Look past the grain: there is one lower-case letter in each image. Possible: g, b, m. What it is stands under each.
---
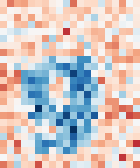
blue g
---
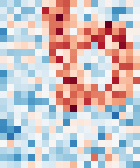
red b
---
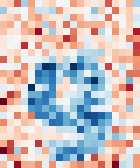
blue g
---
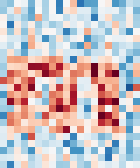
red m
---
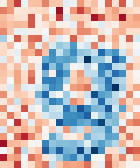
blue g
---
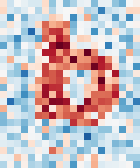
red b
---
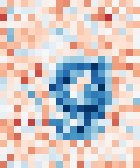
blue g
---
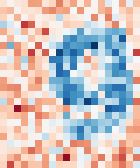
blue g
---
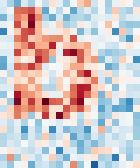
red b
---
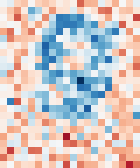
blue g
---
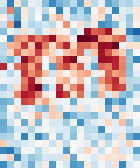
red m
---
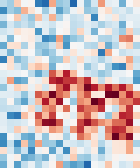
red m
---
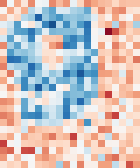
blue g
